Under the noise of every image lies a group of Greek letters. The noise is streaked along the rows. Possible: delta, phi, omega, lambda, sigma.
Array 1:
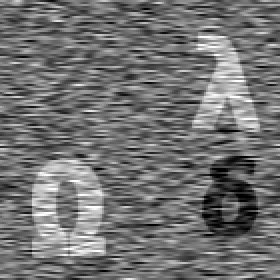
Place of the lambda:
top right
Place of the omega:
bottom left
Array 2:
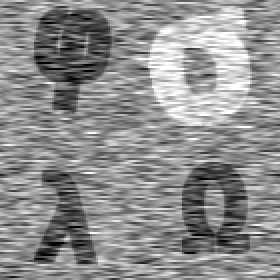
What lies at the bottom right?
omega
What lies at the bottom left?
lambda
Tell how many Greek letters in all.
4
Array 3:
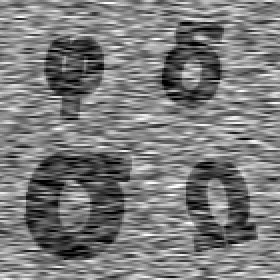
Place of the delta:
top right
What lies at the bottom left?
sigma
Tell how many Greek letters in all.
4
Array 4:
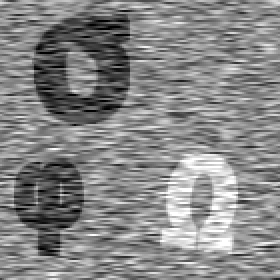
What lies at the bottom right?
omega
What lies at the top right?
nothing
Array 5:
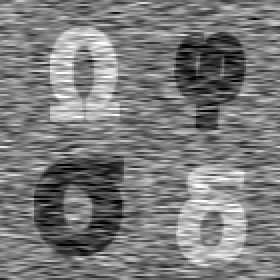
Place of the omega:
top left
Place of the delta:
bottom right
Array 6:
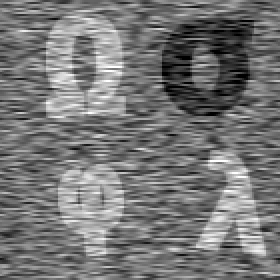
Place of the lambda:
bottom right
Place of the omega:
top left
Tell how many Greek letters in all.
4
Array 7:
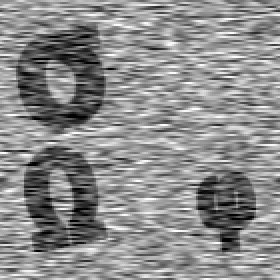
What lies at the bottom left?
omega
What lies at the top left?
sigma
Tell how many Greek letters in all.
3
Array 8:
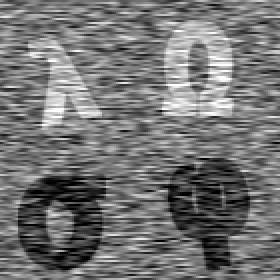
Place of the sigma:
bottom left
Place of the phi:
bottom right
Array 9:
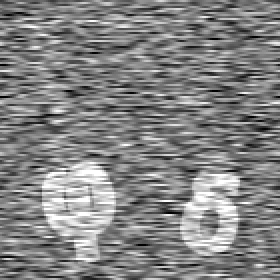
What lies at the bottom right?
delta
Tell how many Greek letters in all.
2
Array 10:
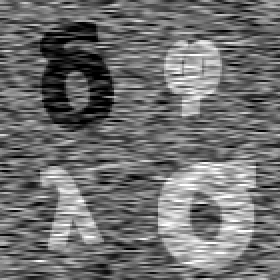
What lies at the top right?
phi
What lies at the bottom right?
sigma
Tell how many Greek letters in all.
4
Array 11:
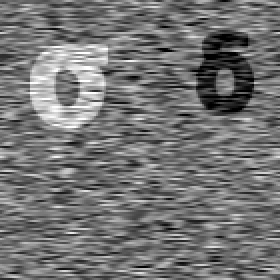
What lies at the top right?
delta
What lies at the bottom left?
nothing
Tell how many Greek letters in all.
2
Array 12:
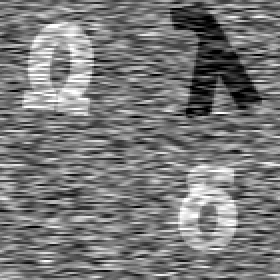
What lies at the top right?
lambda
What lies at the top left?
omega
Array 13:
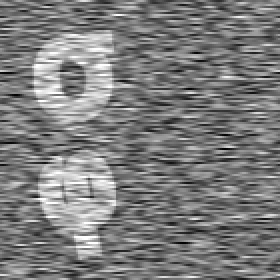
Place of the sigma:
top left
